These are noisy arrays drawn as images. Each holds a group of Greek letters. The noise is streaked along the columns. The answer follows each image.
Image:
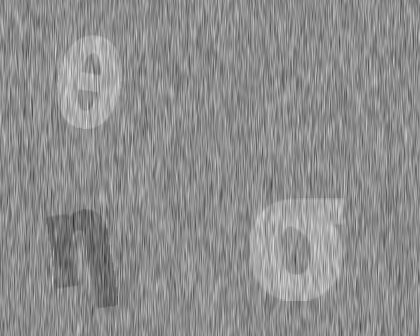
top left: light theta; bottom left: dark eta; bottom right: light sigma
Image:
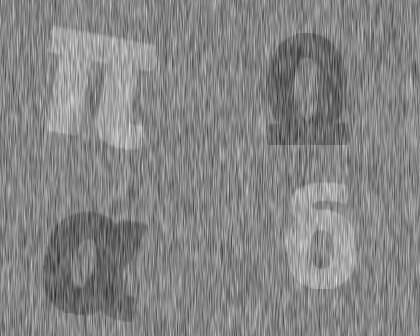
top left: light pi; top right: dark omega; bottom left: dark alpha; bottom right: light delta
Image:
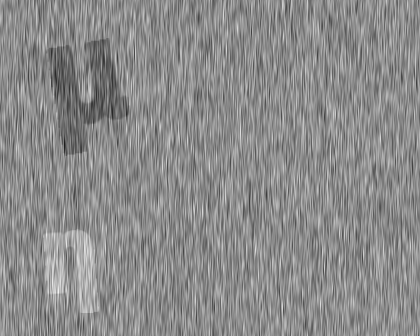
top left: dark mu; bottom left: light eta
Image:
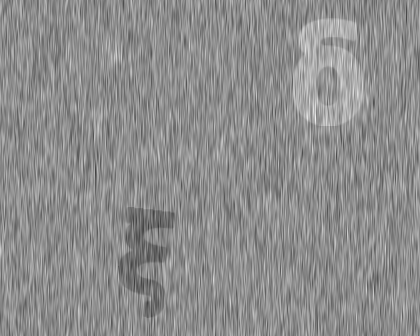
top right: light delta; bottom left: dark xi
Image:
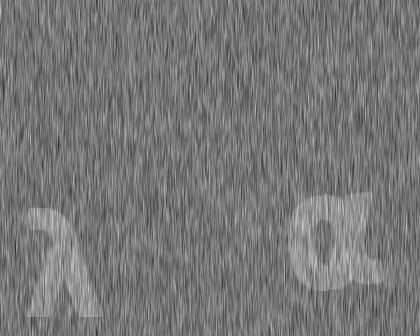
bottom left: light lambda; bottom right: light alpha
